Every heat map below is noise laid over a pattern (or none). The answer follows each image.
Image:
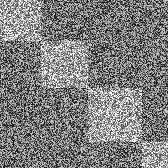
blocks along the diagonal
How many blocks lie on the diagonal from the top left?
4
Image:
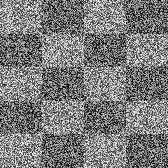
a checkerboard
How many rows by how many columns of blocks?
5 by 4
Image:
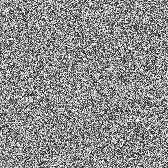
only noise
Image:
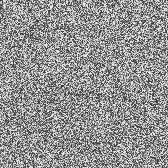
only noise
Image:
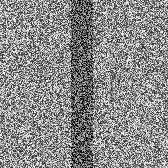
one band of columns
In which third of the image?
middle
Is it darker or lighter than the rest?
darker
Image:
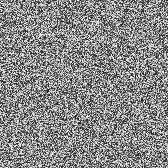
only noise
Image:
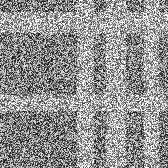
bands of rows crossing bands of columns
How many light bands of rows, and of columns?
2 and 3
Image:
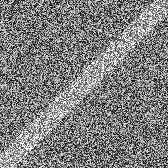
a diagonal band
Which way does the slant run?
bottom left to top right
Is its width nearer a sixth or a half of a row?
a sixth
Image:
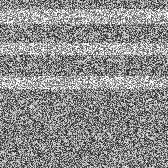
bands of rows
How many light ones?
3
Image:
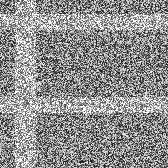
bands of rows crossing bands of columns
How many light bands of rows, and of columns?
2 and 1
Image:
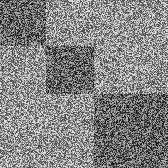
blocks along the diagonal
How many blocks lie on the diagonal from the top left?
3
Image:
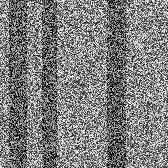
bands of columns
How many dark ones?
3
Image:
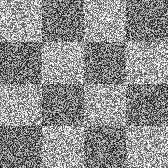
a checkerboard
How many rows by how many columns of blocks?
4 by 4
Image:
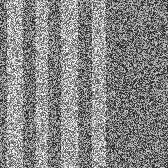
bands of columns
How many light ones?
4
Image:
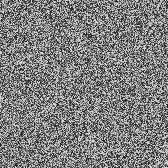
only noise
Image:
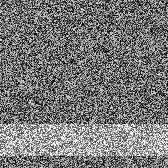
one band of rows
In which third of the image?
bottom
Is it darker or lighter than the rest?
lighter
